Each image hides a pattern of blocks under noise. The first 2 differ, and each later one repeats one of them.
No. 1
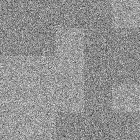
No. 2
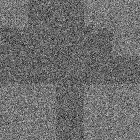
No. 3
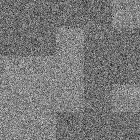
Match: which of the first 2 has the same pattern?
1
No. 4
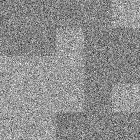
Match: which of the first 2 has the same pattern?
1
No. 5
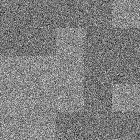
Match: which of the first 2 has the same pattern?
1
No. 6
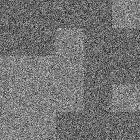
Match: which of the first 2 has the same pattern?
1
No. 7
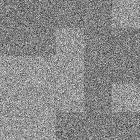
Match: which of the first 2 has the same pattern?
1
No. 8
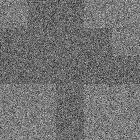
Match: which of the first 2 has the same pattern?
2
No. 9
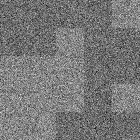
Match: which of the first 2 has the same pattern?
1
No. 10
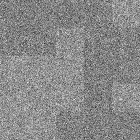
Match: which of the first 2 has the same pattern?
1
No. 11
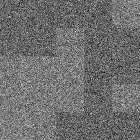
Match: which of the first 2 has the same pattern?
1
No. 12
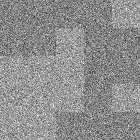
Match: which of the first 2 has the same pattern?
1
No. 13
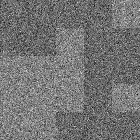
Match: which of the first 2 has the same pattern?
1
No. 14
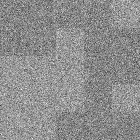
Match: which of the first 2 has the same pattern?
1
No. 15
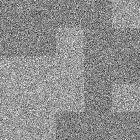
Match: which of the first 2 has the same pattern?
1
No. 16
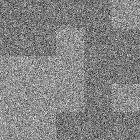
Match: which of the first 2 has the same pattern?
1
